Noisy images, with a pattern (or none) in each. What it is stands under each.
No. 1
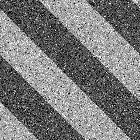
diagonal stripes
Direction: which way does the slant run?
top left to bottom right
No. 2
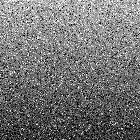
a smooth slope
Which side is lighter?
top
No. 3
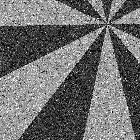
spokes from one point
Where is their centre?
top right
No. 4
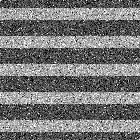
horizontal stripes
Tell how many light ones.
5
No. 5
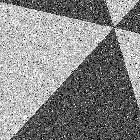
spokes from one point
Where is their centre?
top right
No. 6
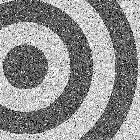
rings round one point
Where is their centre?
middle left
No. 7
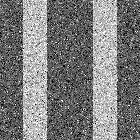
vertical stripes
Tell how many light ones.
2
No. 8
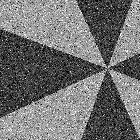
spokes from one point
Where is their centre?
middle right
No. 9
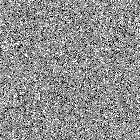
only noise
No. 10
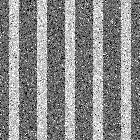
vertical stripes
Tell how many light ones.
5
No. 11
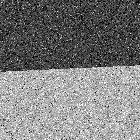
a sharp edge
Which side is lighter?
bottom
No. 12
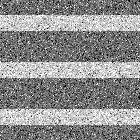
horizontal stripes
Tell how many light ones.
3
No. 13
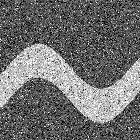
a wavy band
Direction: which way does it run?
left to right
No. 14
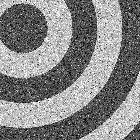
rings round one point
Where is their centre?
top left
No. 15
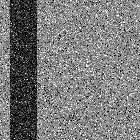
one vertical stripe
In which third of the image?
left
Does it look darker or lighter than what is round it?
darker
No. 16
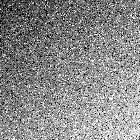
a smooth slope
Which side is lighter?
bottom right
